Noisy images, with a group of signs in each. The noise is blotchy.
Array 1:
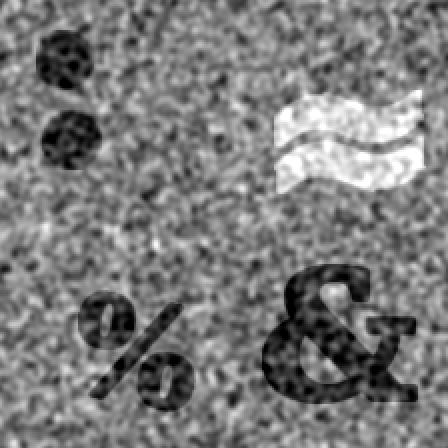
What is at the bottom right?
ampersand
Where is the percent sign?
bottom left
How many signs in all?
4
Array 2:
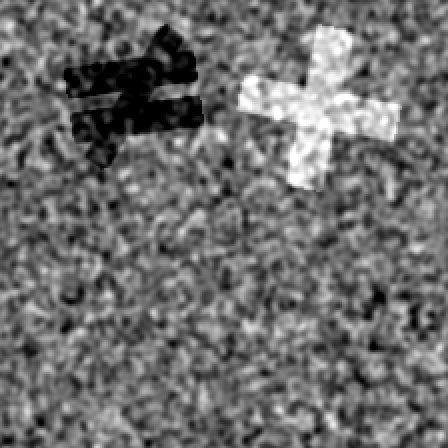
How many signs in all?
2
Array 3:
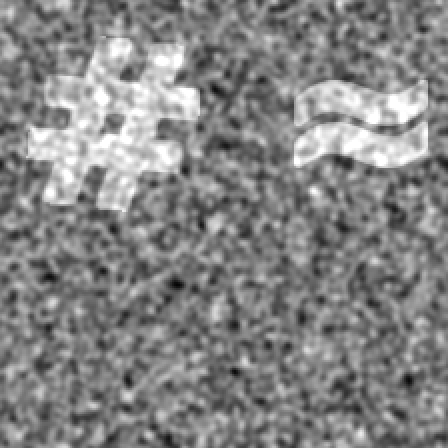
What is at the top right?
approximately sign
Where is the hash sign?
top left
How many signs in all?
2
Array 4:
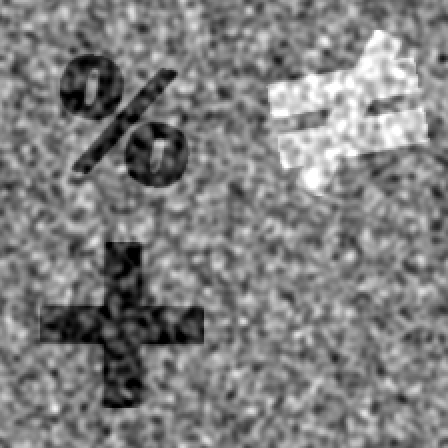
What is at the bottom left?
plus sign
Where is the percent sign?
top left
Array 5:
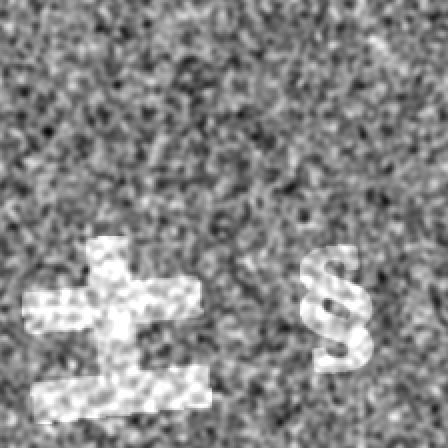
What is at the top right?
nothing
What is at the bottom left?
plus-minus sign
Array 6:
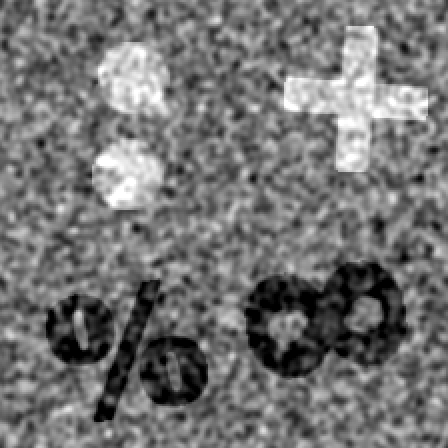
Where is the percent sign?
bottom left
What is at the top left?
colon
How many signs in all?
4
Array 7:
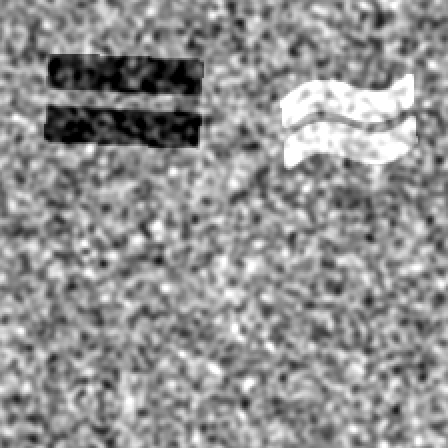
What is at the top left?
equals sign
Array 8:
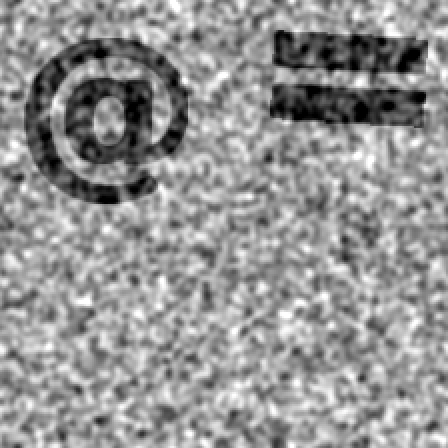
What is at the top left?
at sign
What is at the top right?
equals sign
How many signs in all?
2
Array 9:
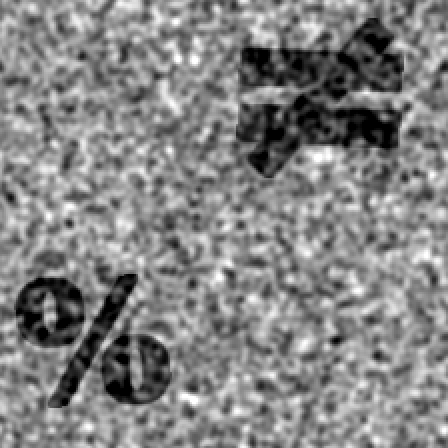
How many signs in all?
2
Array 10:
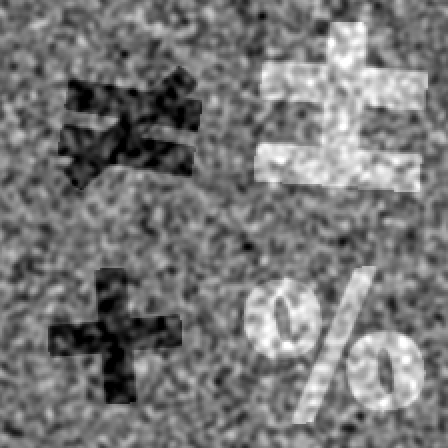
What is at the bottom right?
percent sign
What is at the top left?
not-equal sign
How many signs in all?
4
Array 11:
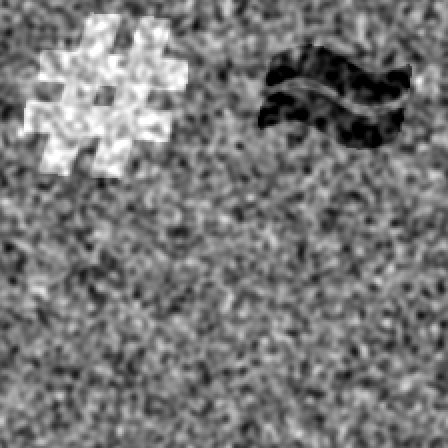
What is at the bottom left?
nothing
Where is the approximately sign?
top right
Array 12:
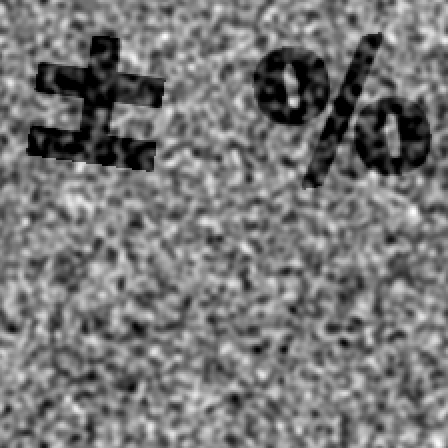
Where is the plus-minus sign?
top left
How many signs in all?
2
